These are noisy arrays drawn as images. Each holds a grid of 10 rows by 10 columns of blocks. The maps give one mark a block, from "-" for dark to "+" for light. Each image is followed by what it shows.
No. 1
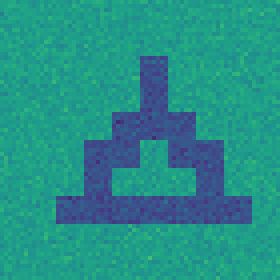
+ + + + + + + + + +
+ + + + + + + + + +
+ + + + + - + + + +
+ + + + + - + + + +
+ + + + - - - + + +
+ + + - - + - - + +
+ + + - + + + - + +
+ + - - - - - - - +
+ + + + + + + + + +
+ + + + + + + + + +
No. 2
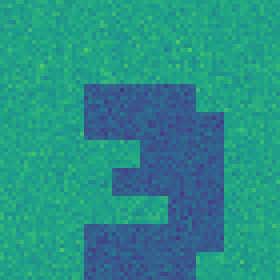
+ + + + + + + + + +
+ + + + + + + + + +
+ + + + + + + + + +
+ + + - - - - + + +
+ + + - - - - - + +
+ + + + + - - - + +
+ + + + - - - - + +
+ + + + + + - - + +
+ + + - - - - - + +
+ + + - - - - + + +
